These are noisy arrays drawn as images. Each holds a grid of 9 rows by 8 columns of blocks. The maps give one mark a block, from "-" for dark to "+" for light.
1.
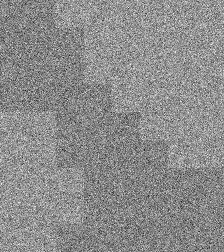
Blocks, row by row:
--++++++
---+++++
---+++++
----++++
++---+++
++----++
+++-----
+++-----
++------
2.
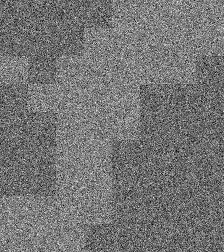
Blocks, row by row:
----++++
---+++++
+-+++++-
-++++---
--+++---
--++----
--++----
++++----
+++-----
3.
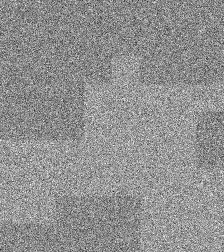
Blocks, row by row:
--------
--------
----+---
---+++++
---++++-
+++++++-
++++++++
++---+++
-----+++
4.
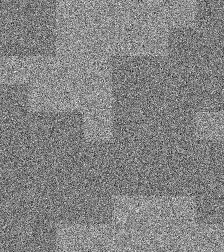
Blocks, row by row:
--+++++-
--++++--
++++----
-+++----
---+---+
--------
--------
----+++-
--++++++
